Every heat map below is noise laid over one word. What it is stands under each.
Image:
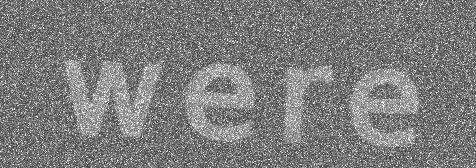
were
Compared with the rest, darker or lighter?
lighter
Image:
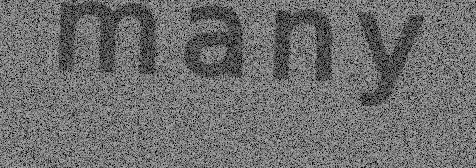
many
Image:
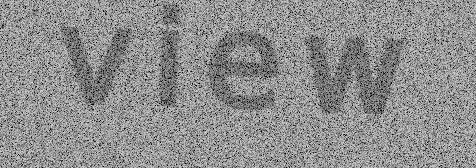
view
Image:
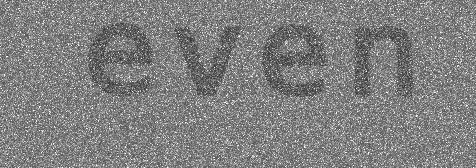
even
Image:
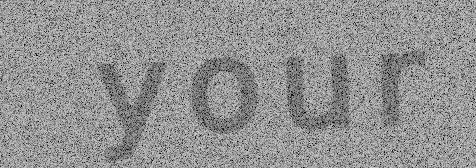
your
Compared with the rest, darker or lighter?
darker
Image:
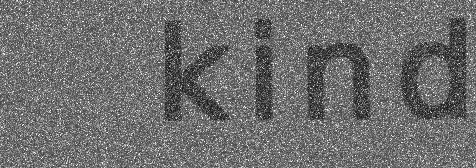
kind
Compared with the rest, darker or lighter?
darker
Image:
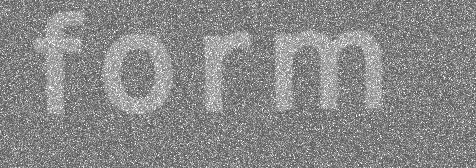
form
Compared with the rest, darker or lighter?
lighter
